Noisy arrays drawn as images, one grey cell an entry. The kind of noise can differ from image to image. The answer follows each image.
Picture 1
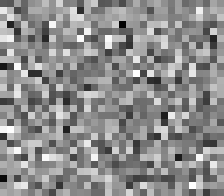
independent entries
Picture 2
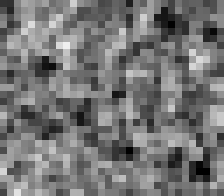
blotchy
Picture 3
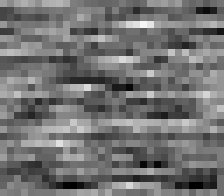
streaked along the rows
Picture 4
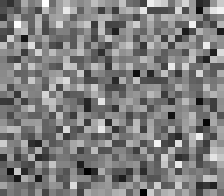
independent entries
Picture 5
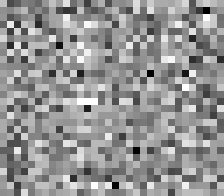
low rank plus noise
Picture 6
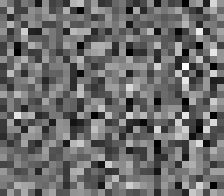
low rank plus noise
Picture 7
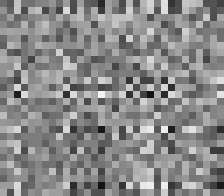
low rank plus noise
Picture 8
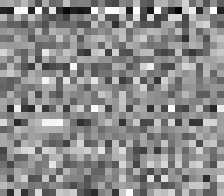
rows of uneven size
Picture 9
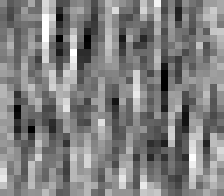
streaked along the columns
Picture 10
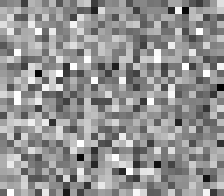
independent entries
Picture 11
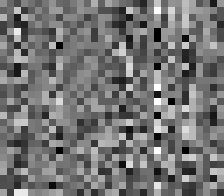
columns of uneven size
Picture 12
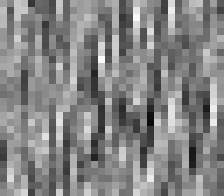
streaked along the columns
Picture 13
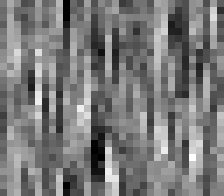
streaked along the columns
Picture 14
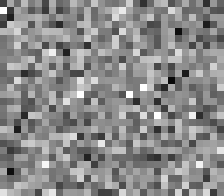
independent entries
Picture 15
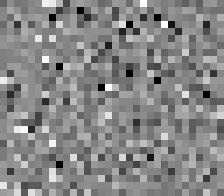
heavy tails
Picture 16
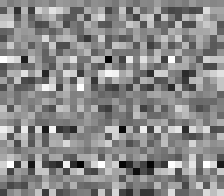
rows of uneven size
